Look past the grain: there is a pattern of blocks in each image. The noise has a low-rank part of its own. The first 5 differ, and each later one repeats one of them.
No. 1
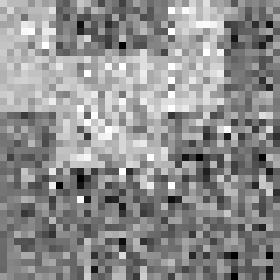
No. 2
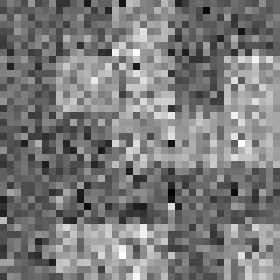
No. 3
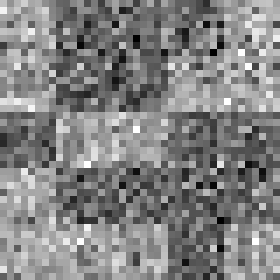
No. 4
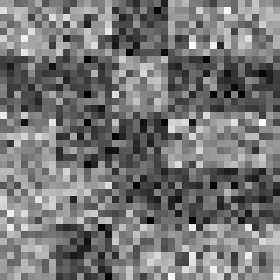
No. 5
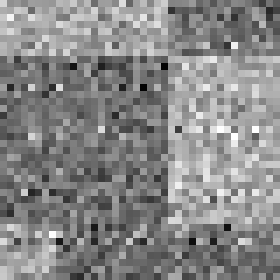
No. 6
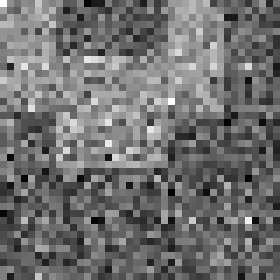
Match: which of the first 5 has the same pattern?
1
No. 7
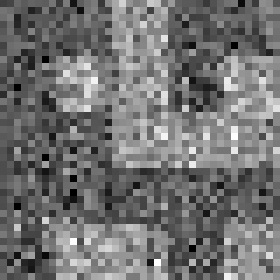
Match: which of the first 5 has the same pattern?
2
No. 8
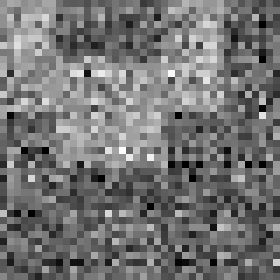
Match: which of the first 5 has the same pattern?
1
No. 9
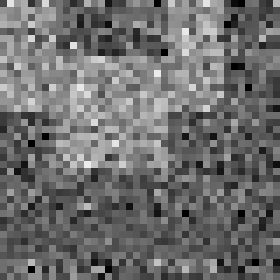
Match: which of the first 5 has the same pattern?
1
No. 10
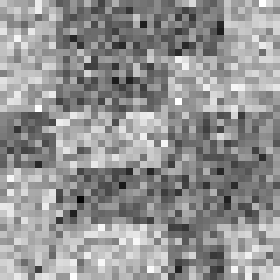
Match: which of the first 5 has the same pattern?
3
